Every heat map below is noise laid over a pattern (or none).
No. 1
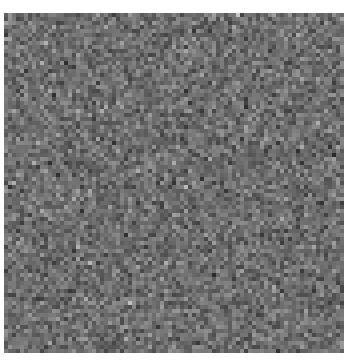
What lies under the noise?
only noise
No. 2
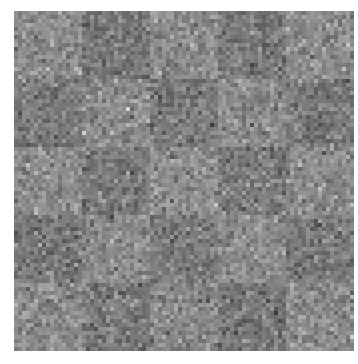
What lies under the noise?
a checkerboard
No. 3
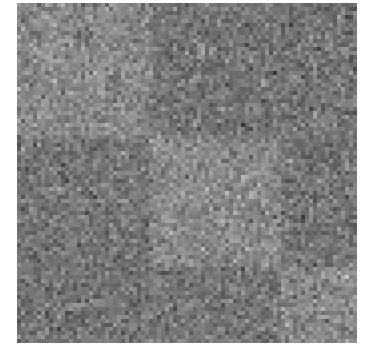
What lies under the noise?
blocks along the diagonal
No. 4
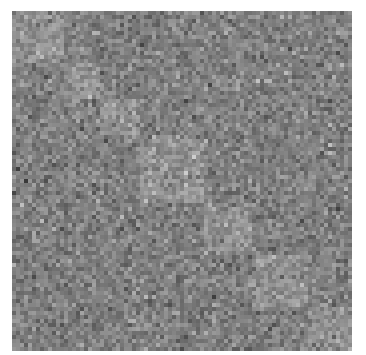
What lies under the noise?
blocks along the diagonal
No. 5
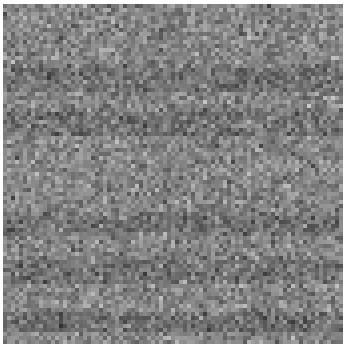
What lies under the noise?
bands of rows
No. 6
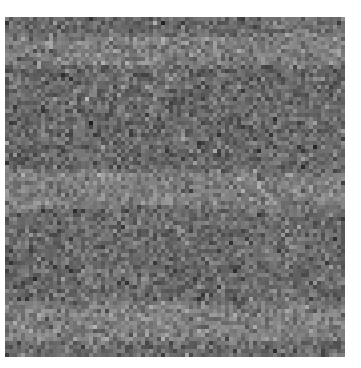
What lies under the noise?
bands of rows
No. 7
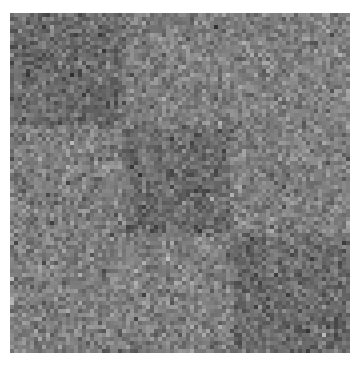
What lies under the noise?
blocks along the diagonal
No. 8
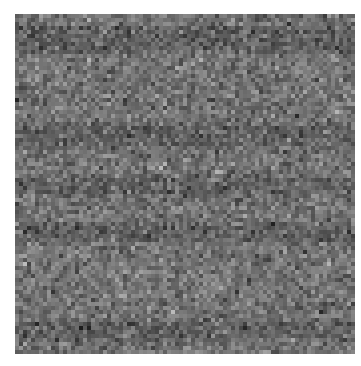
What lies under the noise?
bands of rows
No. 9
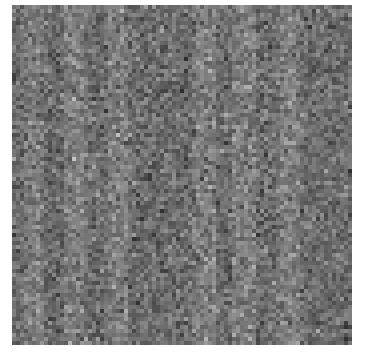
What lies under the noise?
bands of columns
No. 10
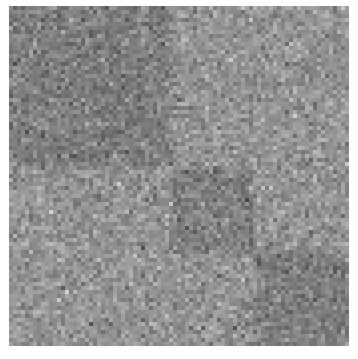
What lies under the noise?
blocks along the diagonal
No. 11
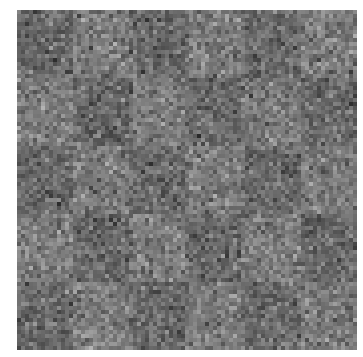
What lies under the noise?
a checkerboard
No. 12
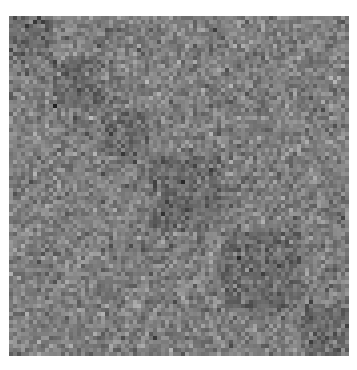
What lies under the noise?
blocks along the diagonal
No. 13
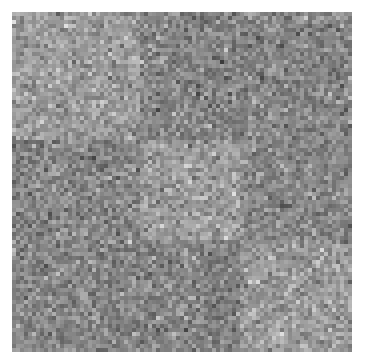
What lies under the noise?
blocks along the diagonal
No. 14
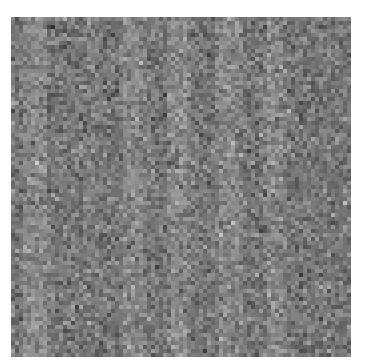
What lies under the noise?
bands of columns
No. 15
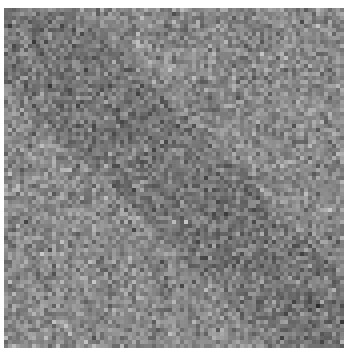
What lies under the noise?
a diagonal band
